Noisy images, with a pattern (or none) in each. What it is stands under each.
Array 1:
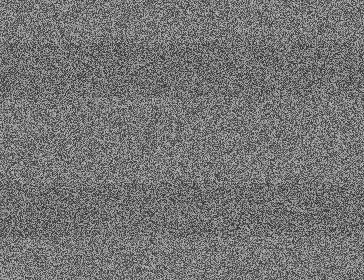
horizontal stripes
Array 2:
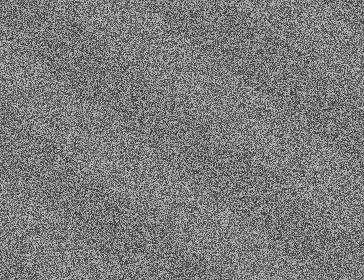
diagonal stripes
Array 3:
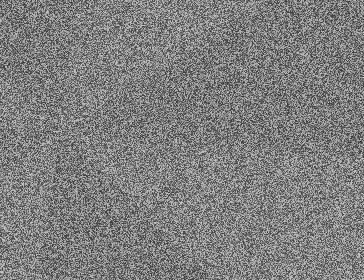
spokes from one point
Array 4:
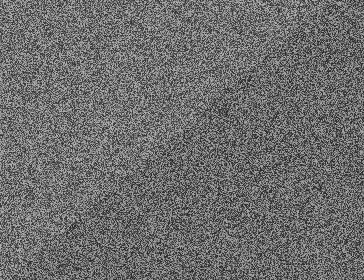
a sharp edge
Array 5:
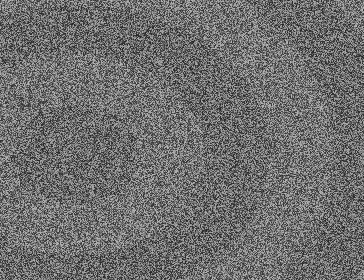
rings round one point
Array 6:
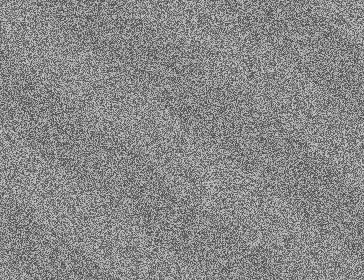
diagonal stripes
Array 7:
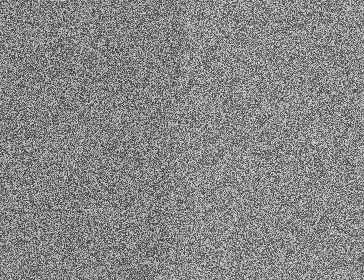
a sharp edge
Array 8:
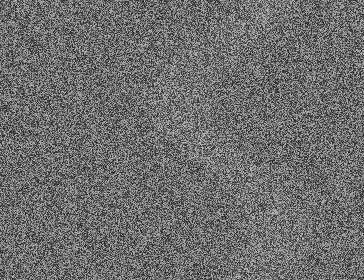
a wavy band
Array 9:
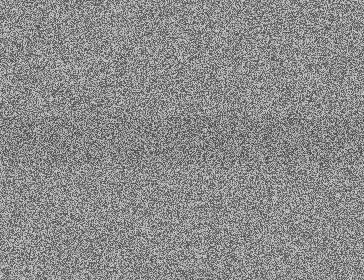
one horizontal stripe
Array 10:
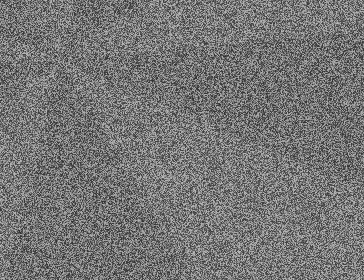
spokes from one point
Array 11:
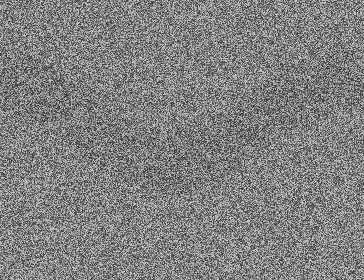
a wavy band
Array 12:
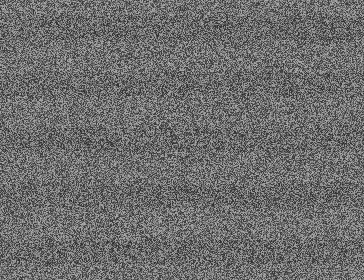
horizontal stripes
